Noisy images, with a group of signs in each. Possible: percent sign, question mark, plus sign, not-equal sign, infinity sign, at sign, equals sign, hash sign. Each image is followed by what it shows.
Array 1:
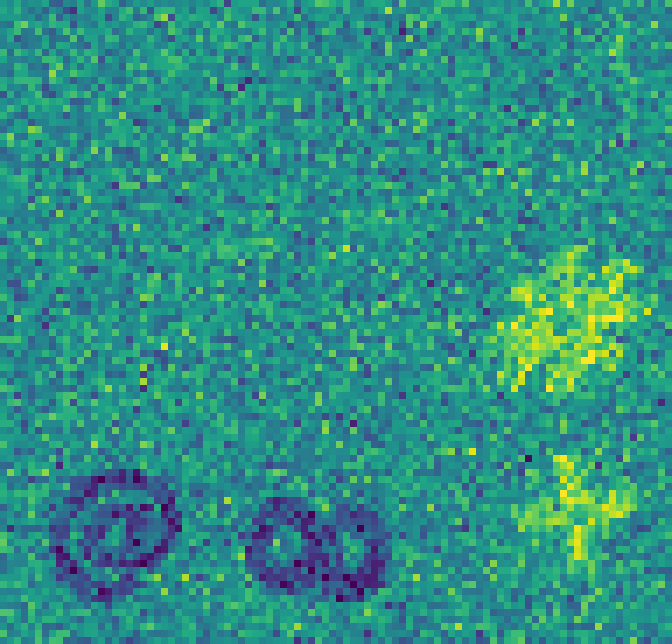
middle right: light hash sign; bottom left: dark at sign; bottom middle: dark infinity sign; bottom right: light plus sign
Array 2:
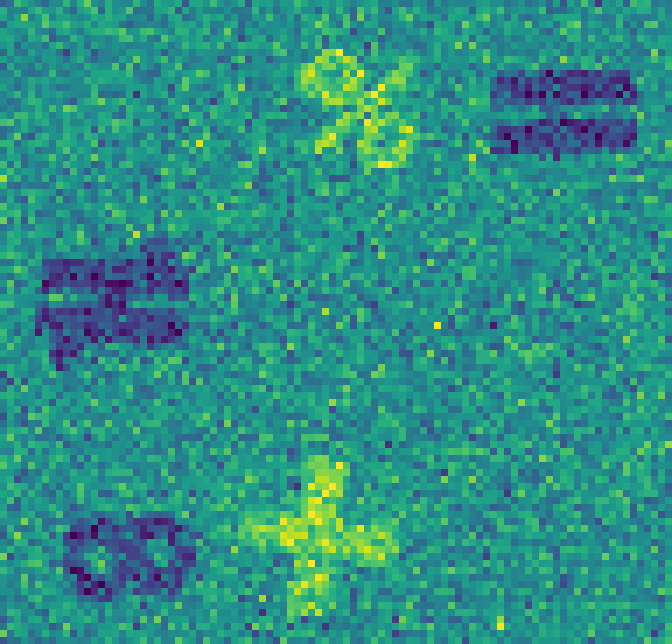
top middle: light percent sign; top right: dark equals sign; middle left: dark not-equal sign; bottom left: dark infinity sign; bottom middle: light plus sign
